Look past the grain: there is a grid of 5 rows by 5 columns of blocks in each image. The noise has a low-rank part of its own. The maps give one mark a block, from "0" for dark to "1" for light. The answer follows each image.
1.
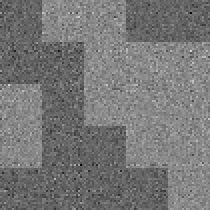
0 1 1 0 0
0 0 1 1 1
1 0 1 1 1
1 0 0 1 1
0 0 0 0 1
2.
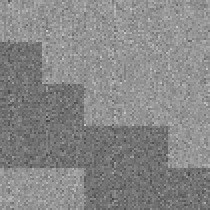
1 1 1 1 1
0 1 1 1 1
0 0 1 1 1
0 0 0 0 1
1 1 0 0 0
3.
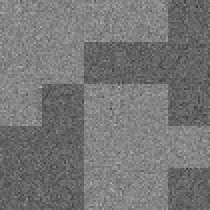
1 1 1 1 0
1 1 0 0 0
1 0 1 1 0
0 0 1 1 1
0 0 1 1 0
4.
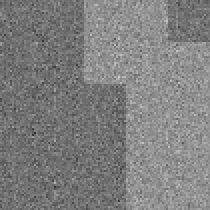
0 0 1 1 0
0 0 1 1 1
0 0 0 1 1
0 0 0 1 1
0 0 0 1 1
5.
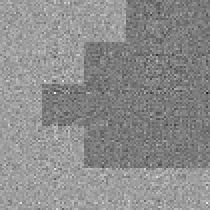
1 1 1 0 0
1 1 0 0 0
1 0 0 0 0
1 1 0 0 0
1 1 1 1 1
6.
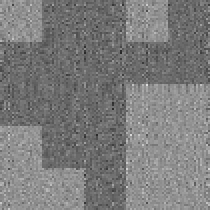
1 0 0 1 0
0 0 0 0 0
0 0 0 1 1
1 0 0 1 1
1 1 0 1 1
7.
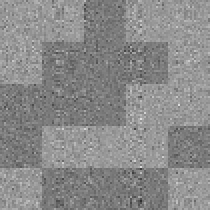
1 1 0 1 1
1 0 0 0 1
0 0 0 1 1
0 1 1 1 0
1 0 0 0 1
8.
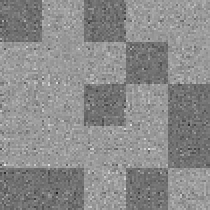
0 1 0 1 1
1 1 1 0 1
1 1 0 1 0
1 1 1 1 0
0 0 1 0 1
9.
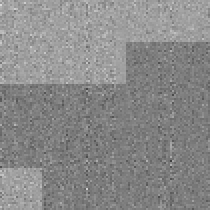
1 1 1 1 1
1 1 1 0 0
0 0 0 0 0
0 0 0 0 0
1 0 0 0 0
